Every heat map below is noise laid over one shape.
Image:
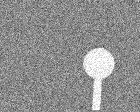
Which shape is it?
lollipop
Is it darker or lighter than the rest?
lighter
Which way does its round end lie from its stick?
up
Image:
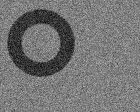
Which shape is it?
ring
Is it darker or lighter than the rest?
darker
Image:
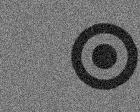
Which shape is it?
bullseye
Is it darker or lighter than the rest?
darker
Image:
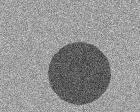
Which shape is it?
disc
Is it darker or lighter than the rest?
darker
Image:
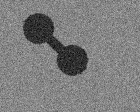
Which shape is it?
dumbbell
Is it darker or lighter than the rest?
darker
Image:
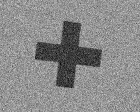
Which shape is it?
cross
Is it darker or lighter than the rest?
darker
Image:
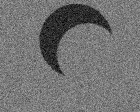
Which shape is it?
crescent
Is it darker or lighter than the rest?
darker
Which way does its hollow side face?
down and right
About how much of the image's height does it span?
two thirds
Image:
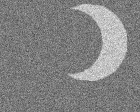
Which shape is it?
crescent
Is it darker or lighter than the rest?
lighter
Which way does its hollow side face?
left
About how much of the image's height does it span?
two thirds
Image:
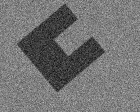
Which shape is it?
square with a notch
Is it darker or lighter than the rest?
darker
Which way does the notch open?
up and right
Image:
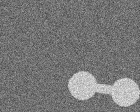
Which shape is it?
dumbbell
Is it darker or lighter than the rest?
lighter
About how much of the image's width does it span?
half
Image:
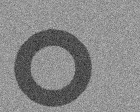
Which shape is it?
ring
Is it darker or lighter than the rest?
darker
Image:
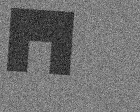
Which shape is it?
square with a notch
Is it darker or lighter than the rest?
darker
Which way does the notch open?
down
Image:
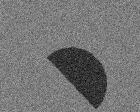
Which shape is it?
half disc
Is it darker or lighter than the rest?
darker
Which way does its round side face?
up and right
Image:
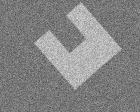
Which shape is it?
square with a notch
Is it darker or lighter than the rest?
lighter
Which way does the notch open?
up and left
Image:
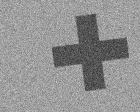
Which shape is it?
cross
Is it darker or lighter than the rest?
darker
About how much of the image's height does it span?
two thirds
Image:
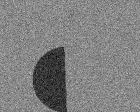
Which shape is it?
half disc
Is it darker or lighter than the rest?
darker
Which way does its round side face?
left
